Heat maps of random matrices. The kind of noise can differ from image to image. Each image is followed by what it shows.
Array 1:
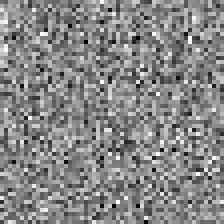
low rank plus noise
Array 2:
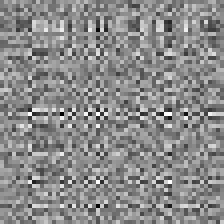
low rank plus noise
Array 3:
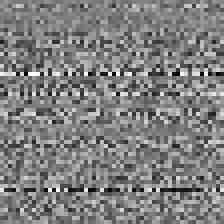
rows of uneven size
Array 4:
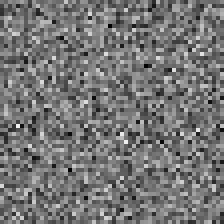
independent entries
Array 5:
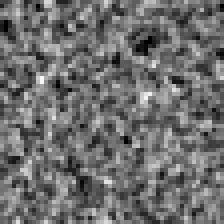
blotchy
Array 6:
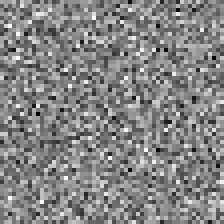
independent entries
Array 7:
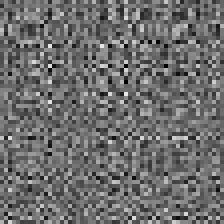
low rank plus noise
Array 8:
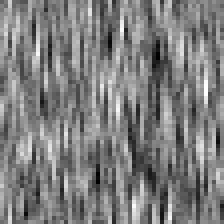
streaked along the columns
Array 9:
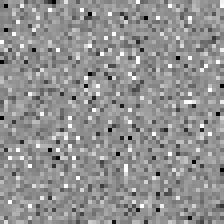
heavy tails
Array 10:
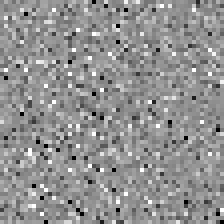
heavy tails
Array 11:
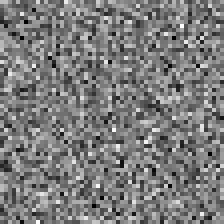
independent entries
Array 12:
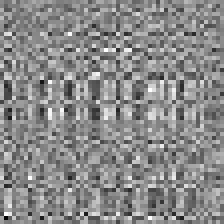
low rank plus noise
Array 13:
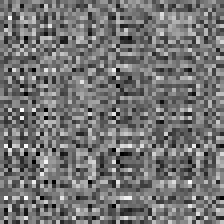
low rank plus noise
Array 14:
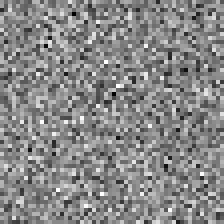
independent entries
